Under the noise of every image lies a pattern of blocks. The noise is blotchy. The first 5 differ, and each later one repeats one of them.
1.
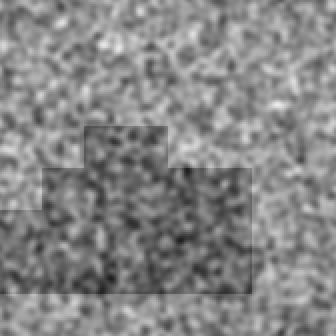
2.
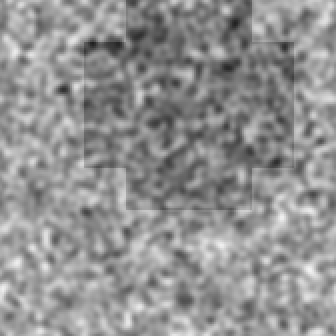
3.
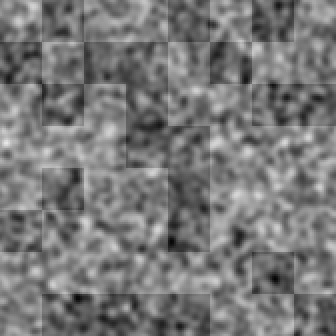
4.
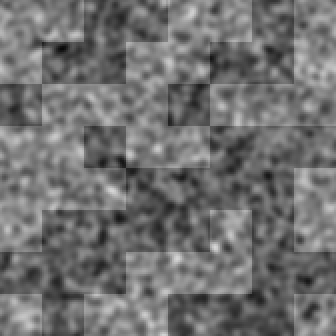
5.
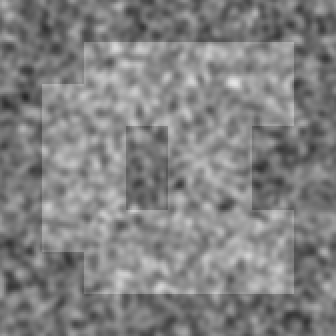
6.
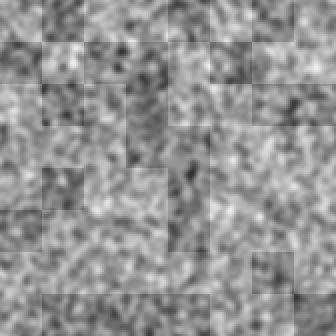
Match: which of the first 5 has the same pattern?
3
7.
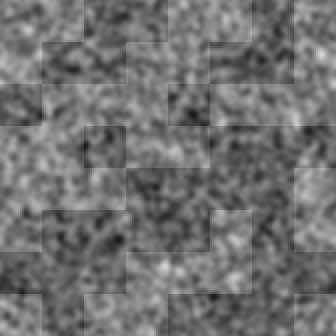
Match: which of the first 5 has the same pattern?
4
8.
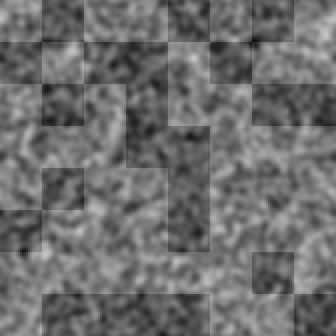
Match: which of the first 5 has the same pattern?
3
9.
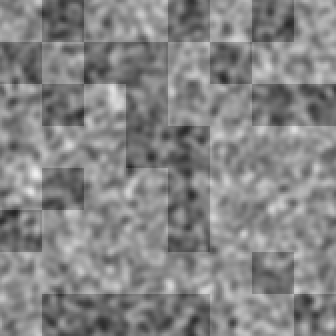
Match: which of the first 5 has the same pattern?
3
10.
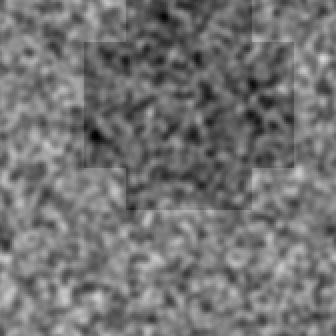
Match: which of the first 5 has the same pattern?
2
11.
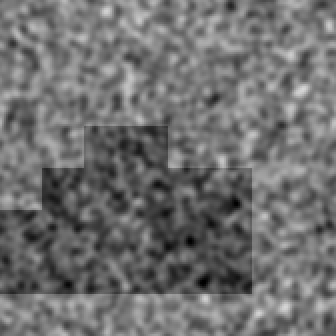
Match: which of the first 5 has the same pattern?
1
